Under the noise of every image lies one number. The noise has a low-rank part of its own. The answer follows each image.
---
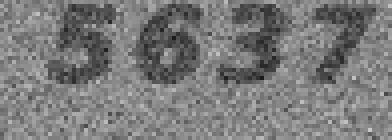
5637
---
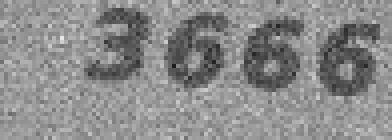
3666
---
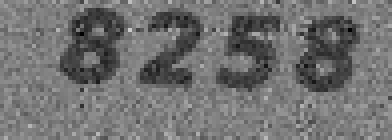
8258
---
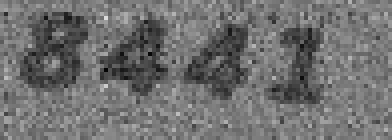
8441
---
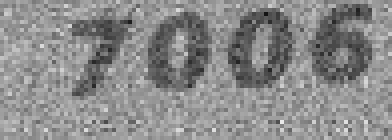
7006
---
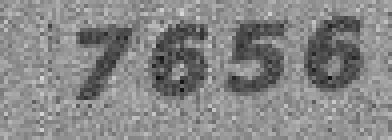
7656
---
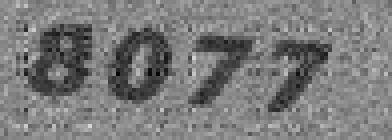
8077
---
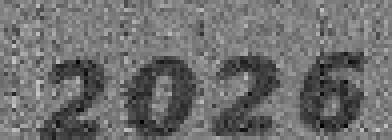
2026
